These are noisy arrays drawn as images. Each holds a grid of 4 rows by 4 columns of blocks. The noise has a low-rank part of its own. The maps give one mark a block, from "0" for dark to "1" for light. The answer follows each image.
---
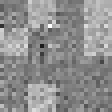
0 1 0 1
1 0 0 1
0 0 0 0
0 1 0 0
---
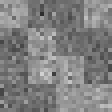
1 0 0 1
0 1 0 0
0 1 1 0
0 0 1 1
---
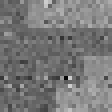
0 1 1 1
0 0 0 0
0 0 0 1
0 0 1 1
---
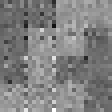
0 0 1 1
0 1 1 0
0 1 0 0
1 1 1 0
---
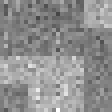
0 0 0 1
0 0 0 0
1 1 1 0
0 1 1 0
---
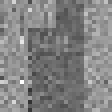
1 1 0 1
1 0 0 1
1 0 0 1
1 0 0 1
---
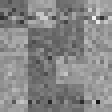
0 1 0 1
1 0 0 1
1 0 1 1
1 0 0 1
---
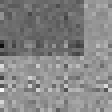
0 0 0 1
0 0 0 1
1 1 1 1
1 1 1 1
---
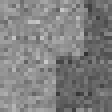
1 1 1 0
1 1 1 0
1 1 0 0
1 1 0 0
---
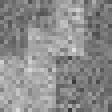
0 0 1 0
0 1 1 0
1 1 0 0
1 1 0 0
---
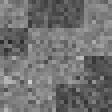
1 0 0 1
0 1 1 1
1 1 1 0
1 1 0 0
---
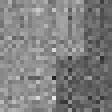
1 1 1 0
1 1 1 0
1 1 0 0
1 1 0 0
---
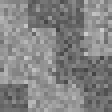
1 0 0 1
1 1 0 1
1 1 0 0
0 1 1 0
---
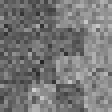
0 0 1 1
0 0 0 1
0 0 1 1
0 1 0 1
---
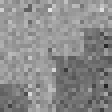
1 1 1 1
1 1 1 0
1 1 0 0
0 1 0 0
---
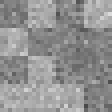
0 1 0 1
1 0 0 0
0 1 0 0
1 1 1 0
